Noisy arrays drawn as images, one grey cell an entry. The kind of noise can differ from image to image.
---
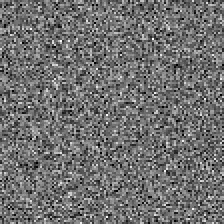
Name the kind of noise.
low rank plus noise
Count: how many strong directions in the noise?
five to eight
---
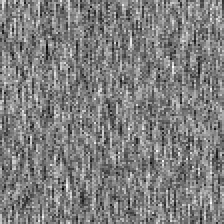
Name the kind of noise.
streaked along the columns
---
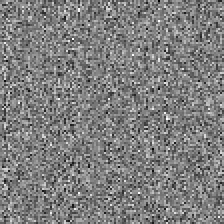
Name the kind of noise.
columns of uneven size
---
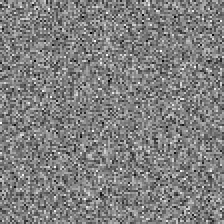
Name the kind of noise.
low rank plus noise
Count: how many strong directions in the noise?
two
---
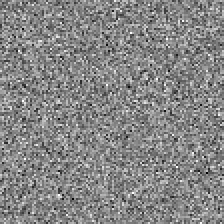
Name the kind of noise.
low rank plus noise
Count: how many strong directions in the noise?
one
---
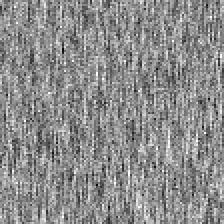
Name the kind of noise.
streaked along the columns
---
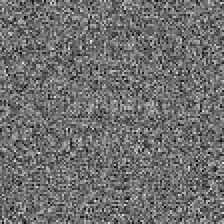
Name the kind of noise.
low rank plus noise
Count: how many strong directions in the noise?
three or four
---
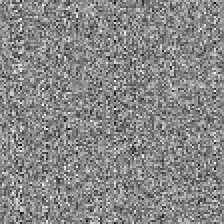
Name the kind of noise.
columns of uneven size
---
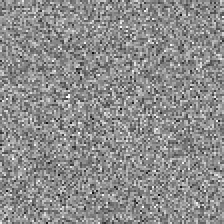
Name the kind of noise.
independent entries
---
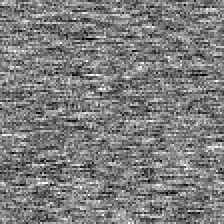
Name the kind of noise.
streaked along the rows
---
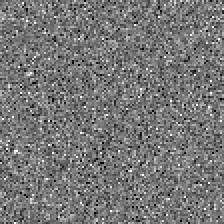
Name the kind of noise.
heavy tails
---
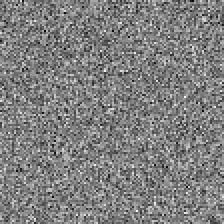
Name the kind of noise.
independent entries
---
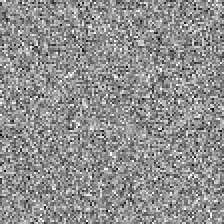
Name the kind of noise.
low rank plus noise
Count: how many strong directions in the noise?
one
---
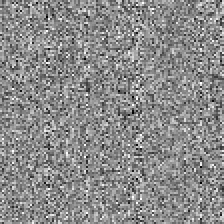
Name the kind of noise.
columns of uneven size
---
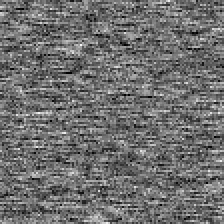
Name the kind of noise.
streaked along the rows
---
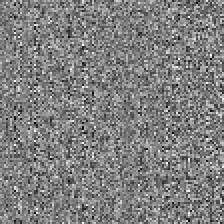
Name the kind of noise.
columns of uneven size
